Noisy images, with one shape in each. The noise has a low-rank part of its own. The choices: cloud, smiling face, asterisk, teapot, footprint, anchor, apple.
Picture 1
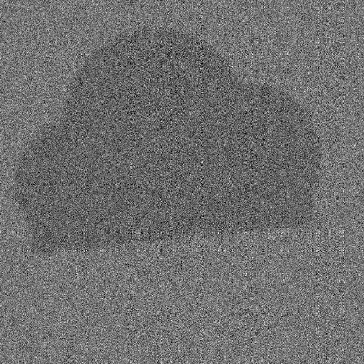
cloud
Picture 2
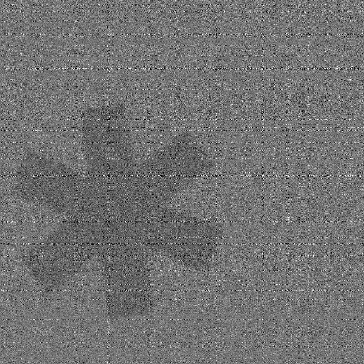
asterisk
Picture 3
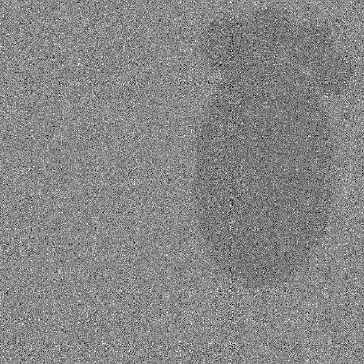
footprint
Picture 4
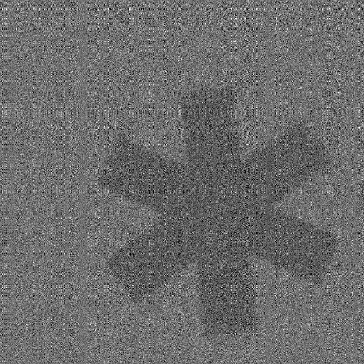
asterisk
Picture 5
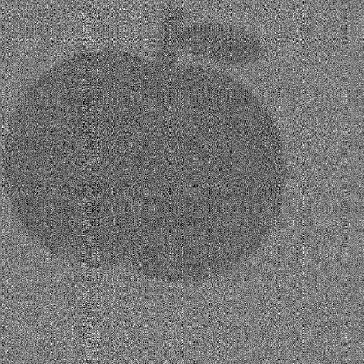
apple
